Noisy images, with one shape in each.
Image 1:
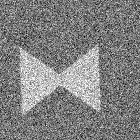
bow tie
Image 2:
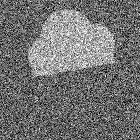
cloud
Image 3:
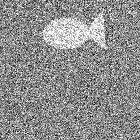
fish
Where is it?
top middle
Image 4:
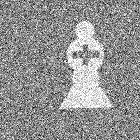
chess bishop
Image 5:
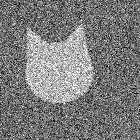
cat's head
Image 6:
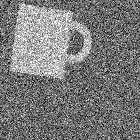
cup
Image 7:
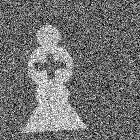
chess bishop
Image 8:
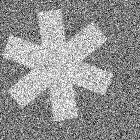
asterisk
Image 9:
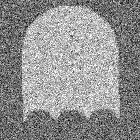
ghost
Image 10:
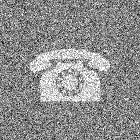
telephone
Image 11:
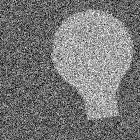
light bulb
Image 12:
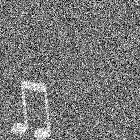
pair of musical notes
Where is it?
bottom left
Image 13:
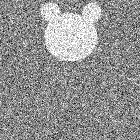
bear's head
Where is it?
top middle
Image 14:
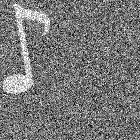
musical note
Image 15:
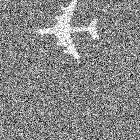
airplane
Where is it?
top middle
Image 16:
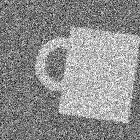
cup
